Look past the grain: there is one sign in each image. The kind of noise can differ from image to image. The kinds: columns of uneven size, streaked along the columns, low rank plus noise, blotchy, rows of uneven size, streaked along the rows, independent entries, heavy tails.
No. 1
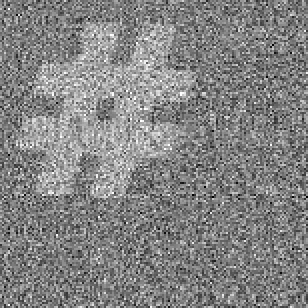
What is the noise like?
low rank plus noise
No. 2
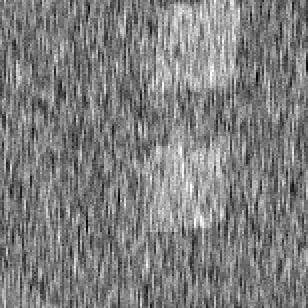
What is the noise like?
streaked along the columns
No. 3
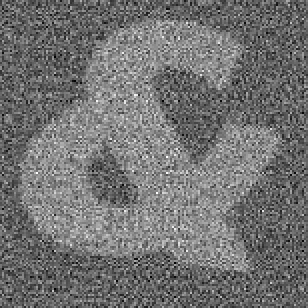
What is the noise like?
low rank plus noise
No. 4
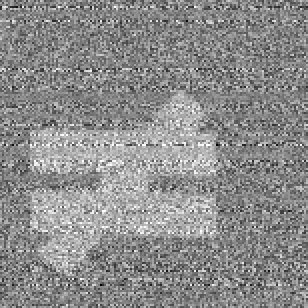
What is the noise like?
rows of uneven size
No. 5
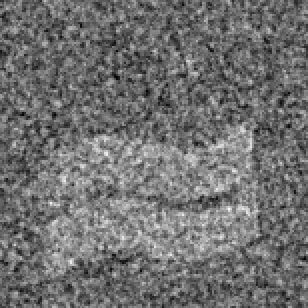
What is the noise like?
blotchy
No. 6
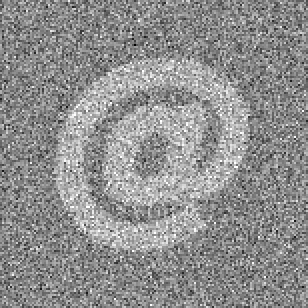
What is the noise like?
independent entries
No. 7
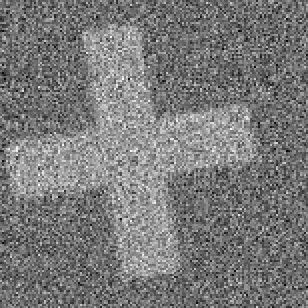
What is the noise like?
low rank plus noise
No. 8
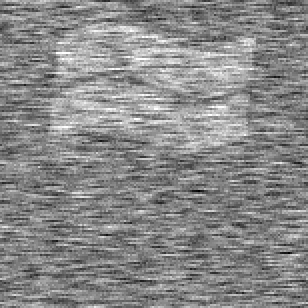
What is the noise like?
streaked along the rows
